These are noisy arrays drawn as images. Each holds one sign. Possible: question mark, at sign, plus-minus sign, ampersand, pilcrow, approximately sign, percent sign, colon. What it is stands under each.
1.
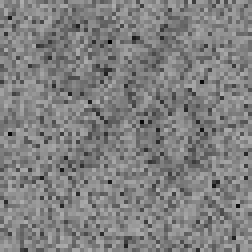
percent sign
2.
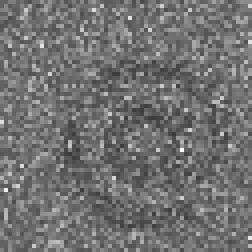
at sign
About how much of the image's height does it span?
two thirds
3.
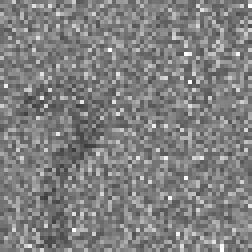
question mark
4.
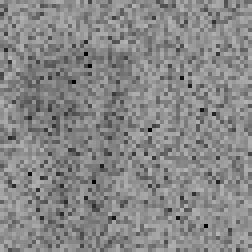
pilcrow
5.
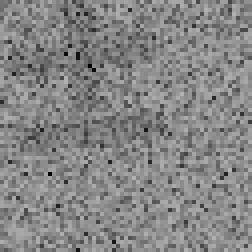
plus-minus sign
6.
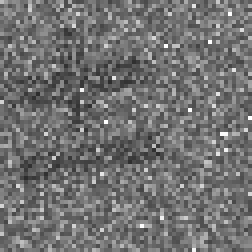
plus-minus sign
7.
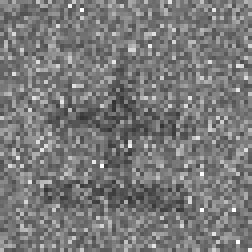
plus-minus sign
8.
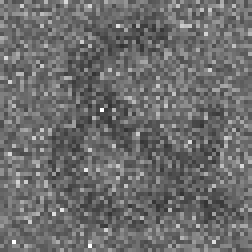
ampersand
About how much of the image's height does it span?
nearly all
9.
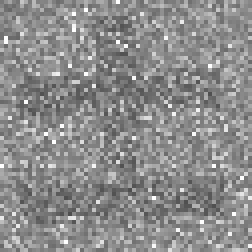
plus-minus sign
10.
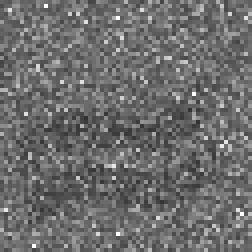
approximately sign
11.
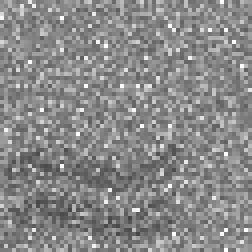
approximately sign
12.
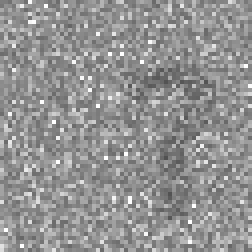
question mark
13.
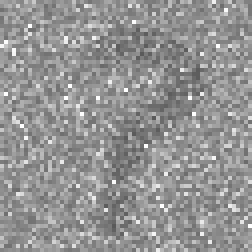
question mark
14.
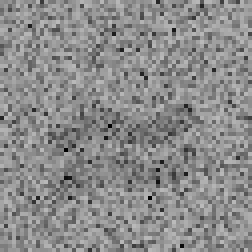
approximately sign
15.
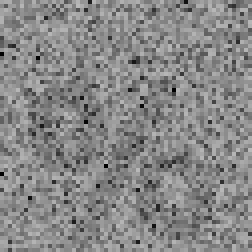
percent sign
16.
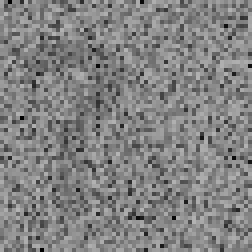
question mark
